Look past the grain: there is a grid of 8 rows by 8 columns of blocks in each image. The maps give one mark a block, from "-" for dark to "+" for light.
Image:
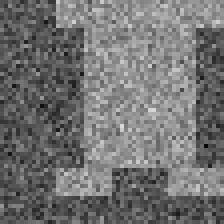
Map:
- - + + + + + +
- - - + + + + -
- - - + + + + -
- - - + + + + -
- - - + + + + -
- - - + + + + -
- - + + - - + +
- - - - - - - -
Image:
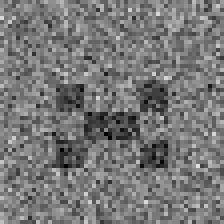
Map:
+ + + + + + + +
+ + + + + + + +
+ + + + + + + +
+ + - + + - + +
+ + + - - + + +
+ + - + + - + +
+ + + + + + + +
+ + + + + + + +
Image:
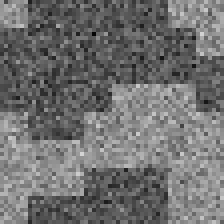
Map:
+ - - - - - + +
- - - - - - - +
- - - - - - - -
- - - - + + + -
+ - - + + + + +
+ + + + + + + +
+ + + - - - + +
+ - - - - - + +
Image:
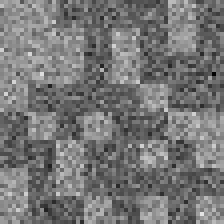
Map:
+ + - - - - + -
+ + + - + - + -
+ + + - + - - -
+ - - - - + - -
- + - + - - + +
- - + - - + - +
+ - + - - - - -
+ - - + - + - +
